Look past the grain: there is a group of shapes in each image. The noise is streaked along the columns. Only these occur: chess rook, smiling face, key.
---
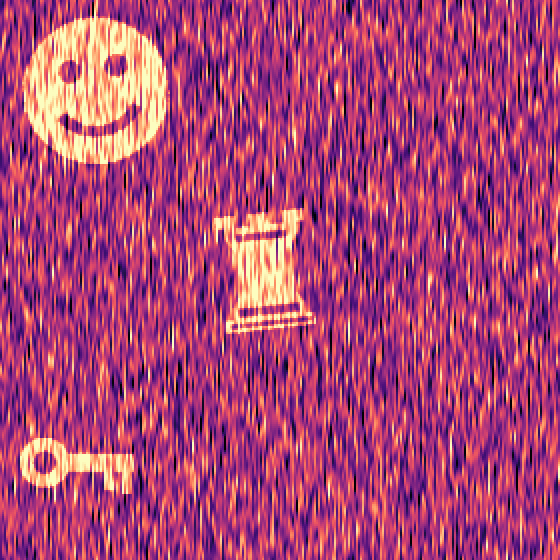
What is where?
top left: smiling face; centre: chess rook; bottom left: key
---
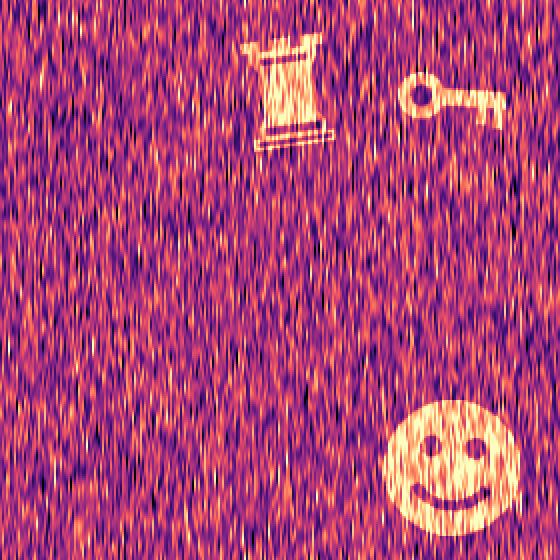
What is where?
top middle: chess rook; top right: key; bottom right: smiling face
